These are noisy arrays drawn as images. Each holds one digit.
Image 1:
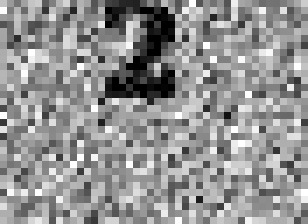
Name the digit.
2
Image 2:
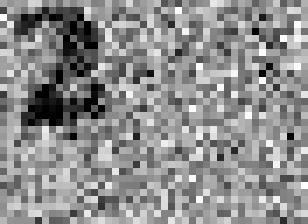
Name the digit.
2
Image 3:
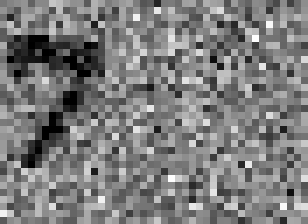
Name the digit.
7
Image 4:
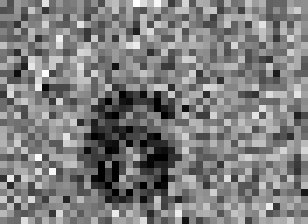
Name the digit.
6
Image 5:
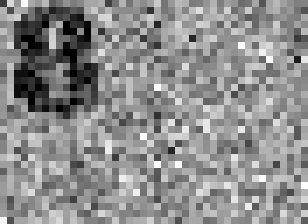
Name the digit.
8
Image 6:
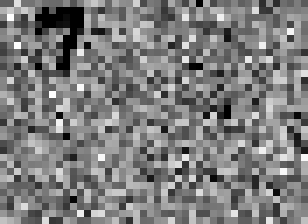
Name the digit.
7
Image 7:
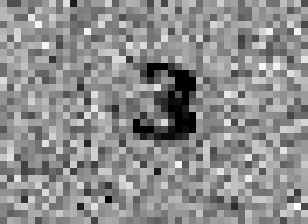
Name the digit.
3
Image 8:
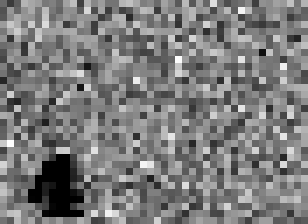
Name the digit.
4
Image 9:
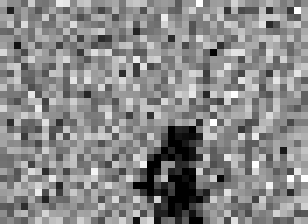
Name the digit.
4
